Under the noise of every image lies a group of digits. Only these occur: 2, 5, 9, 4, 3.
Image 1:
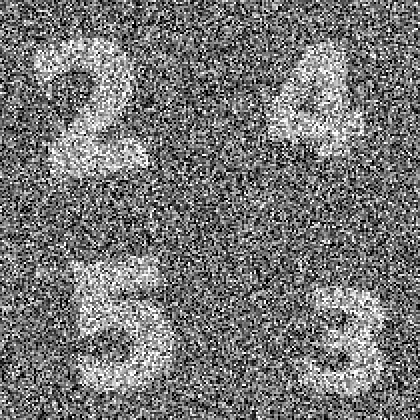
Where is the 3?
bottom right
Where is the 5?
bottom left
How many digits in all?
4
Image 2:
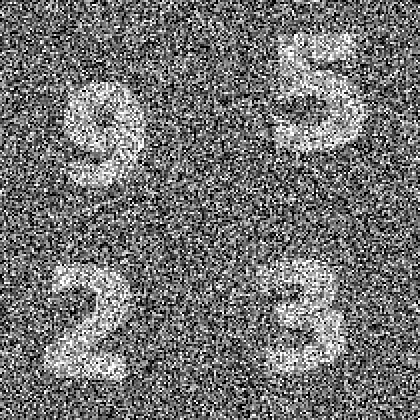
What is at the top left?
9
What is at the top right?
5
